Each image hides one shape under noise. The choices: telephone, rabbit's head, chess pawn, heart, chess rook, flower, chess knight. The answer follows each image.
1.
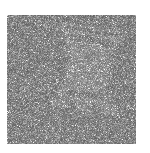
chess rook
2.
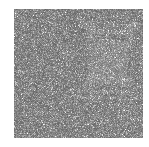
chess rook
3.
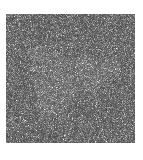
chess pawn
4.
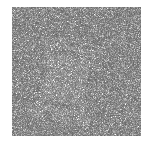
chess rook
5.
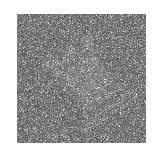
chess rook
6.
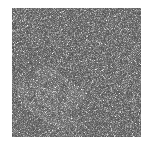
telephone
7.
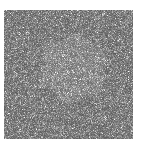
flower
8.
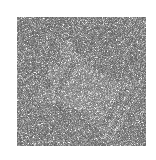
chess rook
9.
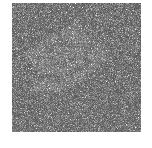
telephone
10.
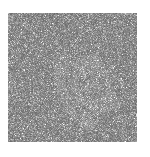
telephone
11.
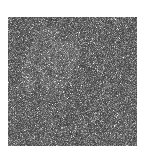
telephone
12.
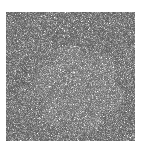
flower
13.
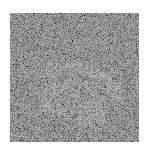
telephone
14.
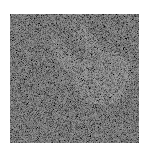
rabbit's head
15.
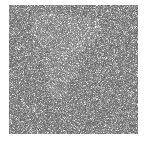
chess pawn
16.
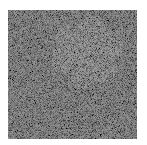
flower
